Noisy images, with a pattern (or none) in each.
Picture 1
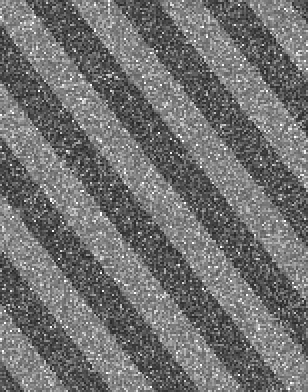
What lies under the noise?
diagonal stripes
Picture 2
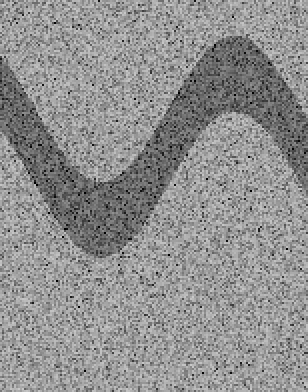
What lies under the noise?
a wavy band
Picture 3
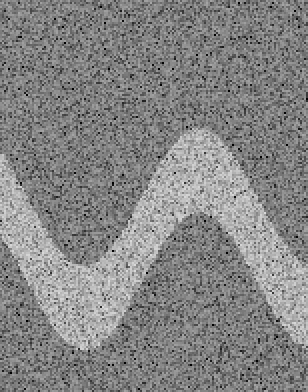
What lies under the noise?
a wavy band
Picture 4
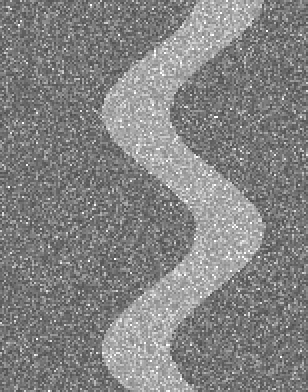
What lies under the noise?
a wavy band
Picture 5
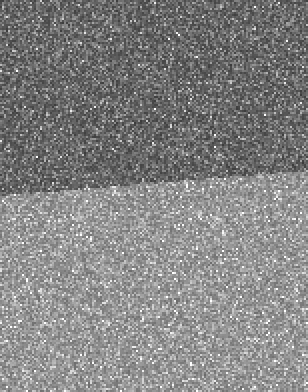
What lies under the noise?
a sharp edge
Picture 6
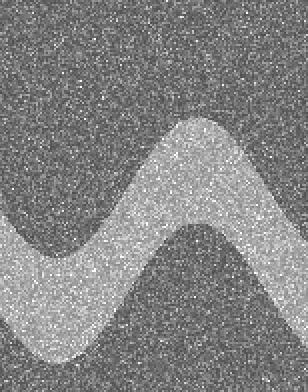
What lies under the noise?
a wavy band
